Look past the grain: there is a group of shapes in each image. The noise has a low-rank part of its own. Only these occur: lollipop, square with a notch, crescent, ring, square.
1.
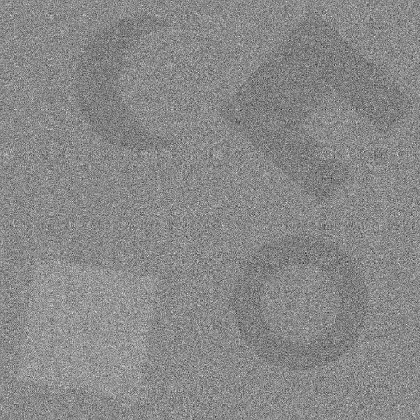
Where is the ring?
bottom right
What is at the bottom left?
square
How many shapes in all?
4
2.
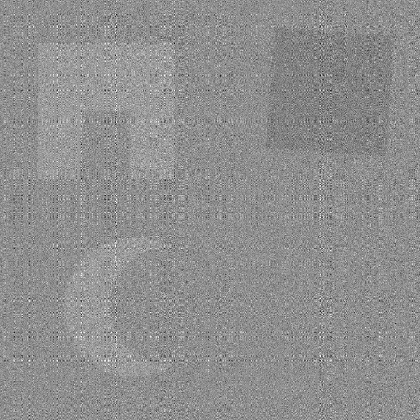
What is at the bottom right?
nothing
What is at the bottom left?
crescent
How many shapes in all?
3
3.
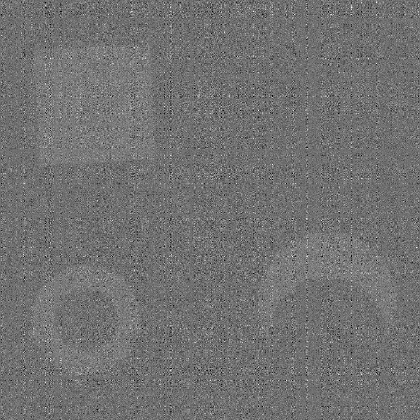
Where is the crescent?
bottom right
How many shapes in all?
3
